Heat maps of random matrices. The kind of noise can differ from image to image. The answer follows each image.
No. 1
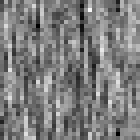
streaked along the columns
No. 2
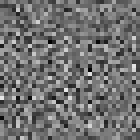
low rank plus noise
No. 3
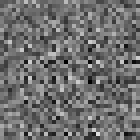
low rank plus noise
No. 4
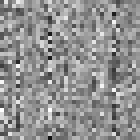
columns of uneven size
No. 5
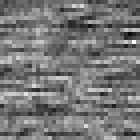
streaked along the rows
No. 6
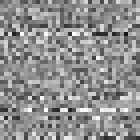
rows of uneven size
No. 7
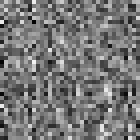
low rank plus noise
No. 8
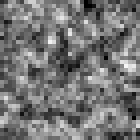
blotchy
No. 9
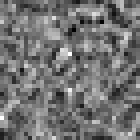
blotchy
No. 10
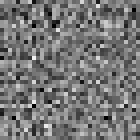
low rank plus noise
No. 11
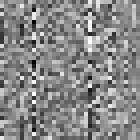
columns of uneven size
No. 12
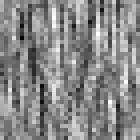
streaked along the columns
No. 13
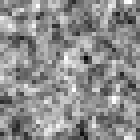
blotchy
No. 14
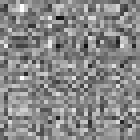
low rank plus noise
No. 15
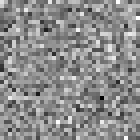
independent entries
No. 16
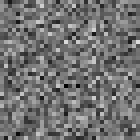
low rank plus noise
